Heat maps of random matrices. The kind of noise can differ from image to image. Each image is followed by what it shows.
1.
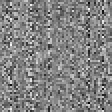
columns of uneven size
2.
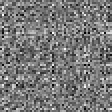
low rank plus noise
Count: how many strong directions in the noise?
one
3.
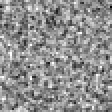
blotchy
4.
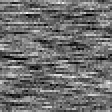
streaked along the rows
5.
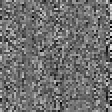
columns of uneven size
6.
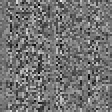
columns of uneven size
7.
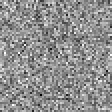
independent entries
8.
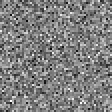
independent entries
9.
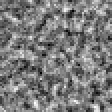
blotchy
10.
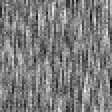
streaked along the columns
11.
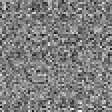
low rank plus noise
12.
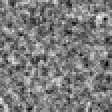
blotchy
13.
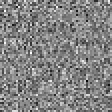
low rank plus noise
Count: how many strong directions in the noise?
two
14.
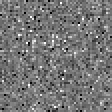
heavy tails
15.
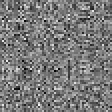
low rank plus noise
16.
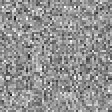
low rank plus noise
